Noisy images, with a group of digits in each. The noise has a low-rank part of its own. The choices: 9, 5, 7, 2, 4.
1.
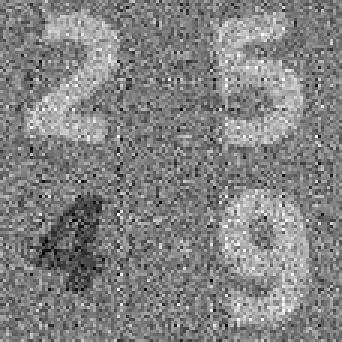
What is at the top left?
2
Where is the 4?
bottom left
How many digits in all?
4
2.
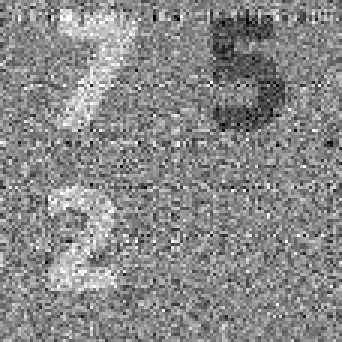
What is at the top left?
7
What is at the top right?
5
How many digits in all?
3
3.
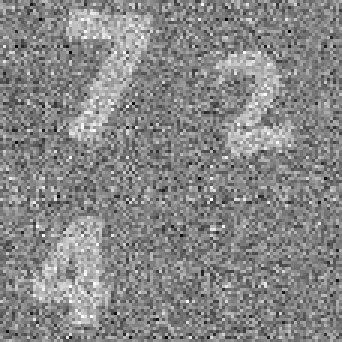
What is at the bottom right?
nothing
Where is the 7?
top left
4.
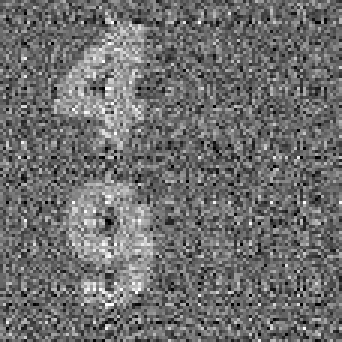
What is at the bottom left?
9
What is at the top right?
nothing
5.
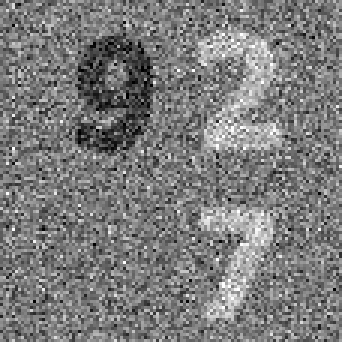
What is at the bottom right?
7
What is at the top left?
9
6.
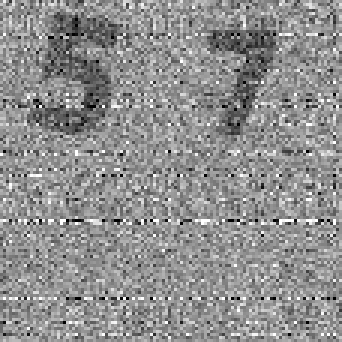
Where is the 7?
top right
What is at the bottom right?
nothing
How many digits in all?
2
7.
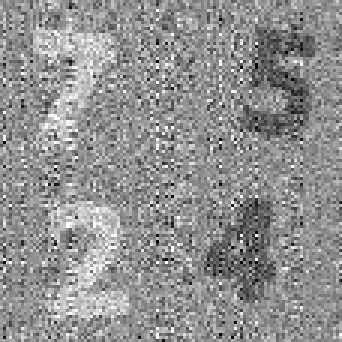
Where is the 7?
top left
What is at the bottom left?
2
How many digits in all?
4
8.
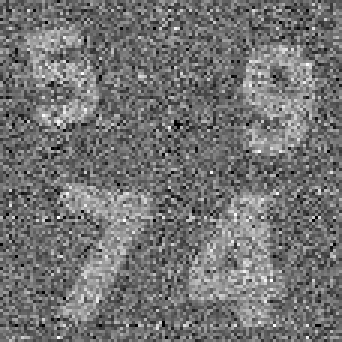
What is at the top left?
5
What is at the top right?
9
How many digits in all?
4
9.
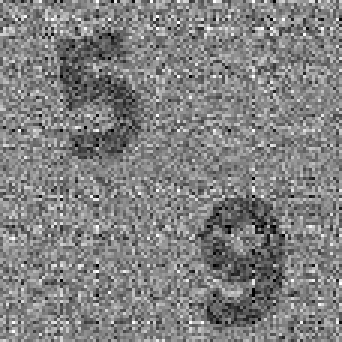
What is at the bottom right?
9
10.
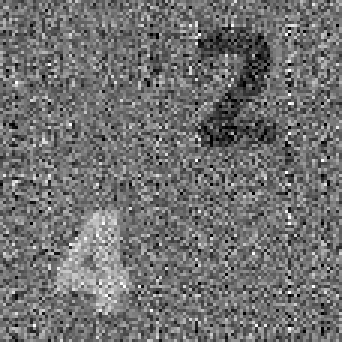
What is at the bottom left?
4
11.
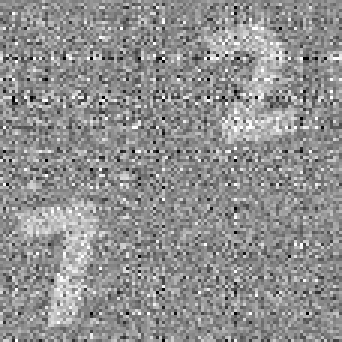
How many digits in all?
2
